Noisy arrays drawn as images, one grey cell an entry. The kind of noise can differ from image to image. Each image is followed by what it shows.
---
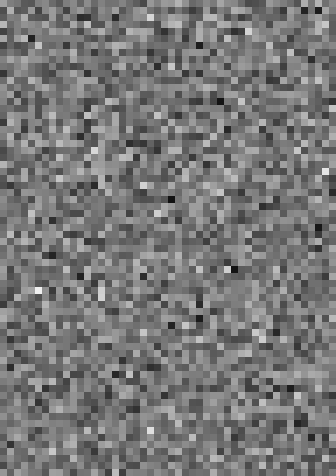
independent entries
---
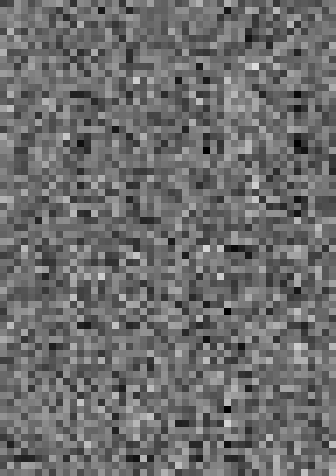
low rank plus noise
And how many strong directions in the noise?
two
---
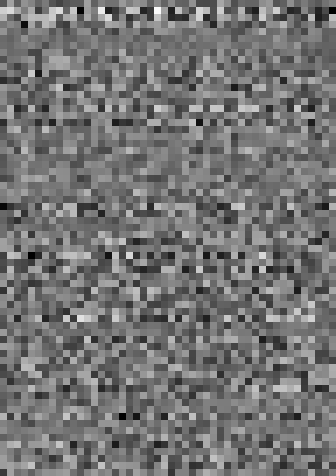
rows of uneven size
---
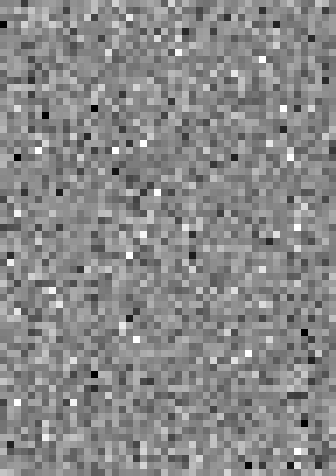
heavy tails
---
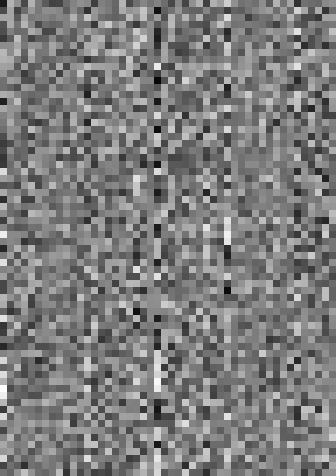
columns of uneven size
